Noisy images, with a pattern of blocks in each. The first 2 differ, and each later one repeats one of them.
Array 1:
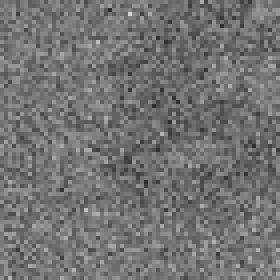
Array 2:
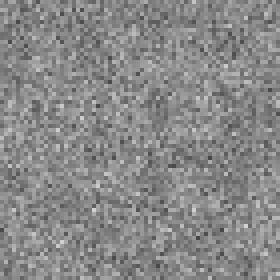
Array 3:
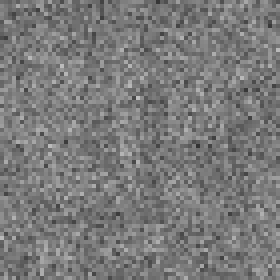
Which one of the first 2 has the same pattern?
2
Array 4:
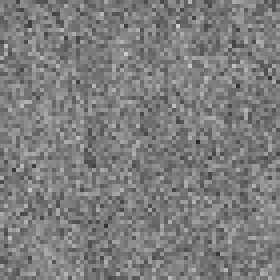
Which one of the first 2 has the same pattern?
2
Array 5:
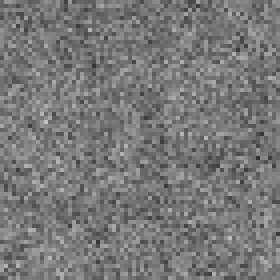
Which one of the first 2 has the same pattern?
2
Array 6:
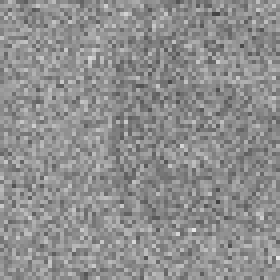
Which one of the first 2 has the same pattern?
1
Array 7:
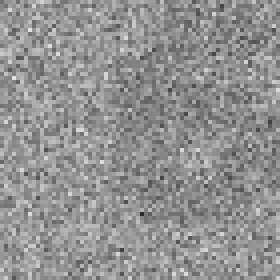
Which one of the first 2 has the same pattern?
1
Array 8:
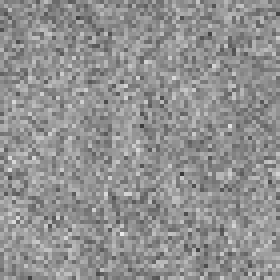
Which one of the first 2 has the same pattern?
2
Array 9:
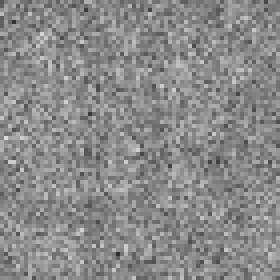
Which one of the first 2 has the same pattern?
2
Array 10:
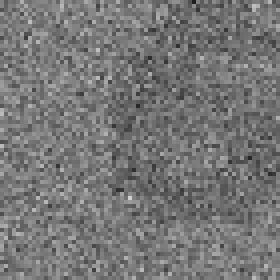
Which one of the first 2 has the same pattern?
1
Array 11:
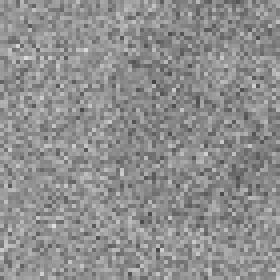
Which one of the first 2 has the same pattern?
1
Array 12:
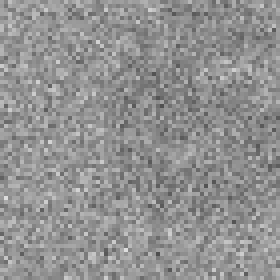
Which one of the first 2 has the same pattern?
1
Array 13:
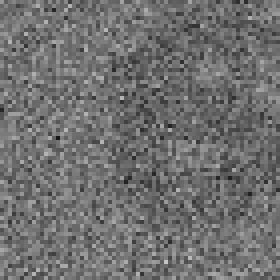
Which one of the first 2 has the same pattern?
1
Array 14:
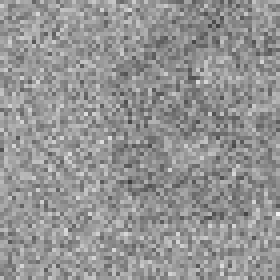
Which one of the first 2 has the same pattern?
1
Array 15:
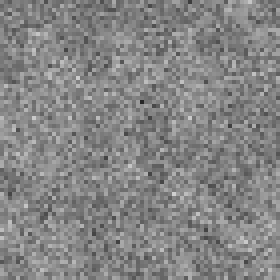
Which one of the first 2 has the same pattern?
2
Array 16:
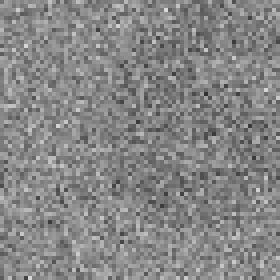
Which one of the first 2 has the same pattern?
1
